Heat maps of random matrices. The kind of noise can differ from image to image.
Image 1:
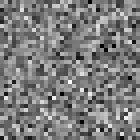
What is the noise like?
independent entries
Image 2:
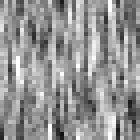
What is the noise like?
streaked along the columns
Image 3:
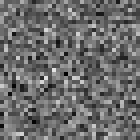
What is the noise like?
independent entries
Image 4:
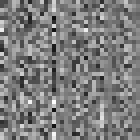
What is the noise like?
columns of uneven size
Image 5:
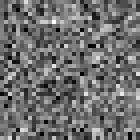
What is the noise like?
low rank plus noise
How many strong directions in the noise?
five to eight
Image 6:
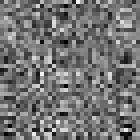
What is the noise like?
low rank plus noise
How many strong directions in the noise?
two
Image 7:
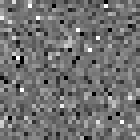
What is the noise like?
heavy tails
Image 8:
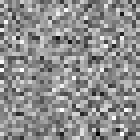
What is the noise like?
low rank plus noise
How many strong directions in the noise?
five to eight
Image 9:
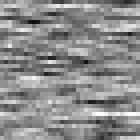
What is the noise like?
streaked along the rows
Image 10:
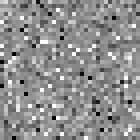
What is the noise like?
heavy tails
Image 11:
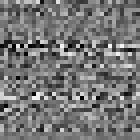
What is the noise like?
rows of uneven size
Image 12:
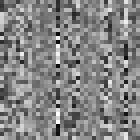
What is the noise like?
columns of uneven size
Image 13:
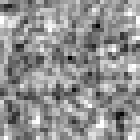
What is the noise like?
blotchy
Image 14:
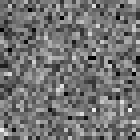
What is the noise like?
independent entries
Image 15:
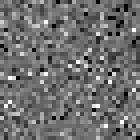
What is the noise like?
heavy tails
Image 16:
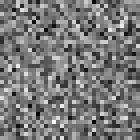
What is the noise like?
independent entries
